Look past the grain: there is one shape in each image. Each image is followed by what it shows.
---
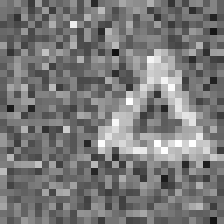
triangle frame
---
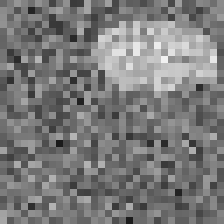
ellipse
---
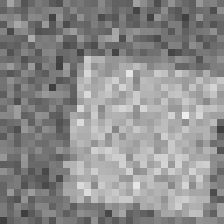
square
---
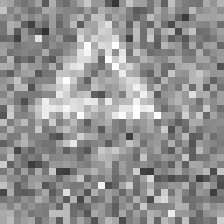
triangle frame
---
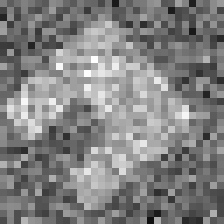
square with a notch
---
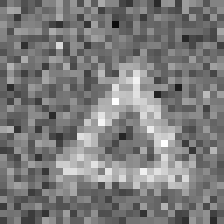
triangle frame
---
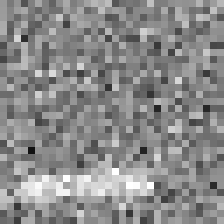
bar
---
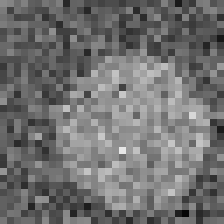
disc
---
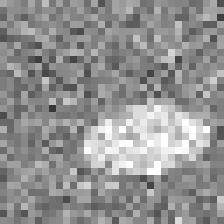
ellipse
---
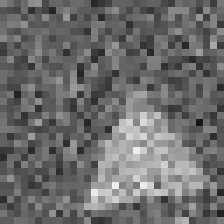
triangle
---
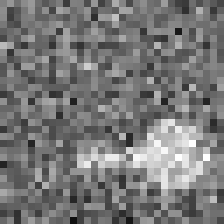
lollipop
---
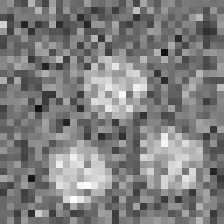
three dots
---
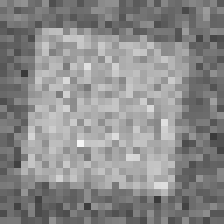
square
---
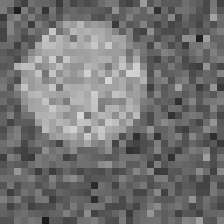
disc
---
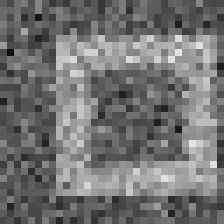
square frame
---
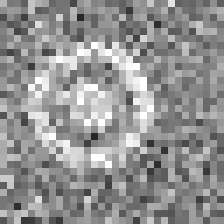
bullseye
